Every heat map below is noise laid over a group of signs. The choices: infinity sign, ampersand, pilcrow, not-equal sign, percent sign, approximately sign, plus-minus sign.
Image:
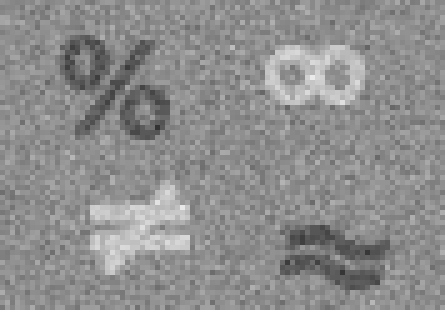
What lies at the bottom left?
not-equal sign
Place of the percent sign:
top left
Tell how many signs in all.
4
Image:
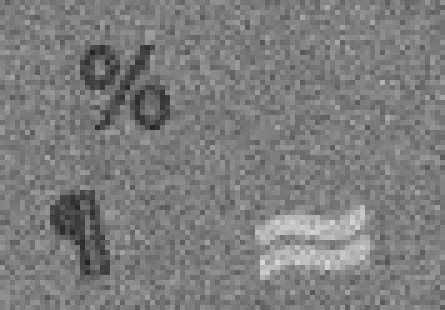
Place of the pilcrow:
bottom left
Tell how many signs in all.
3
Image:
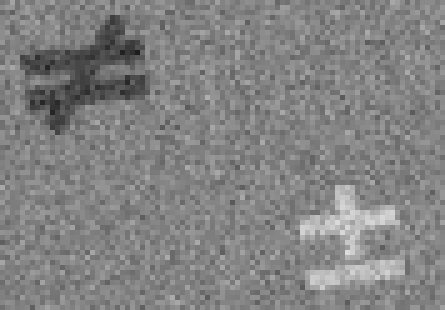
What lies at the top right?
nothing
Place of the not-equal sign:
top left
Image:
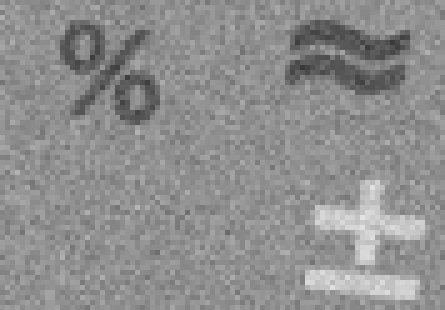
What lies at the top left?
percent sign
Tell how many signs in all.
3
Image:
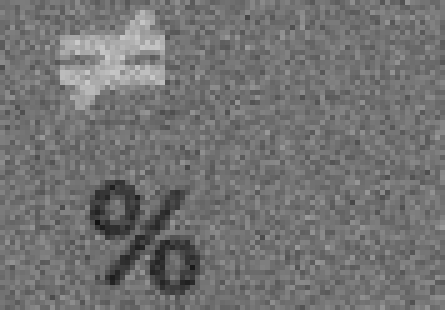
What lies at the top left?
not-equal sign
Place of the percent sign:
bottom left
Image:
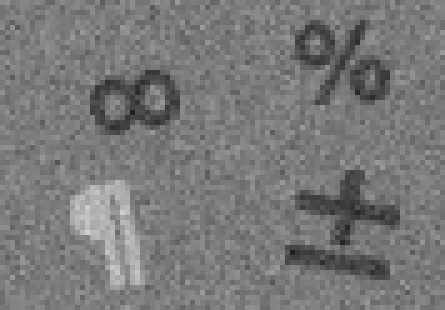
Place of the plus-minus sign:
bottom right
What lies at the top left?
infinity sign
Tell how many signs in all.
4
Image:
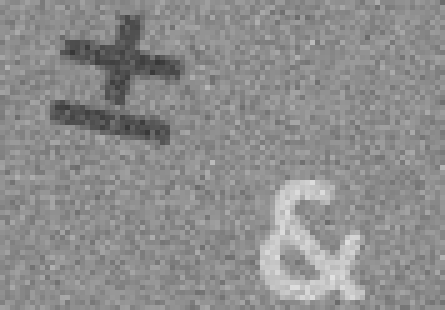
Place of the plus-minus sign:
top left
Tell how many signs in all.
2
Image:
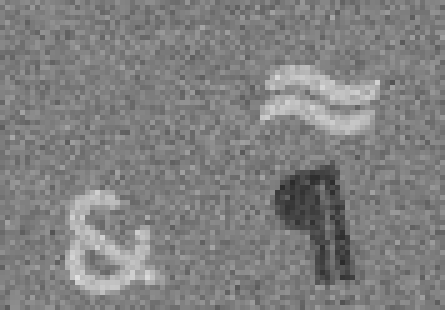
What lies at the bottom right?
pilcrow
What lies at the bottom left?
ampersand
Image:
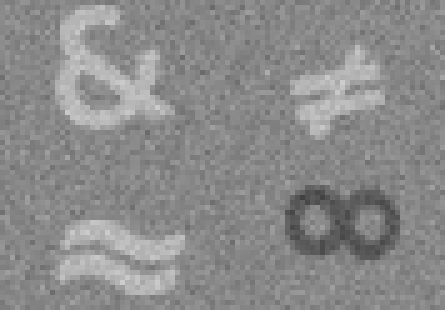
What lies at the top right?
not-equal sign
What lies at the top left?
ampersand
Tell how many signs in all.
4
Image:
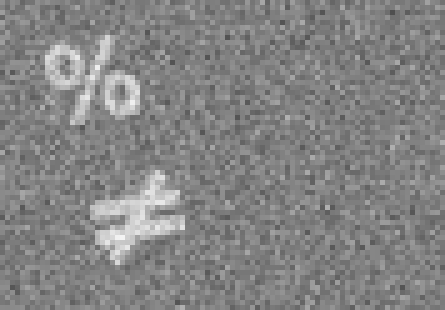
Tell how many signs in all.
2
